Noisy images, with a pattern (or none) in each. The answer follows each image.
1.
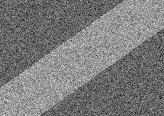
a diagonal band
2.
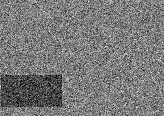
one block
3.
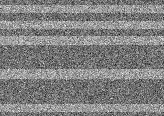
bands of rows
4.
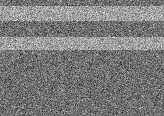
bands of rows
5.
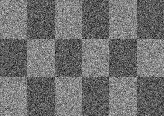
a checkerboard
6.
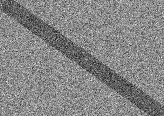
a diagonal band
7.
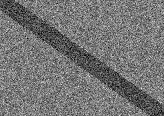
a diagonal band
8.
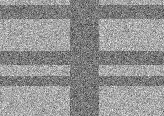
bands of rows crossing bands of columns
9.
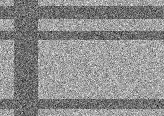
bands of rows crossing bands of columns
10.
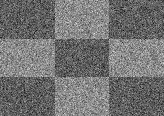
a checkerboard
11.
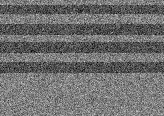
bands of rows
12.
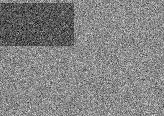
one block
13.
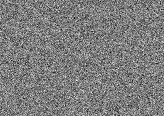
only noise
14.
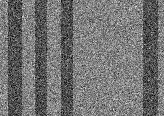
bands of columns
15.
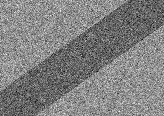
a diagonal band
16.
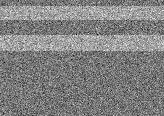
bands of rows
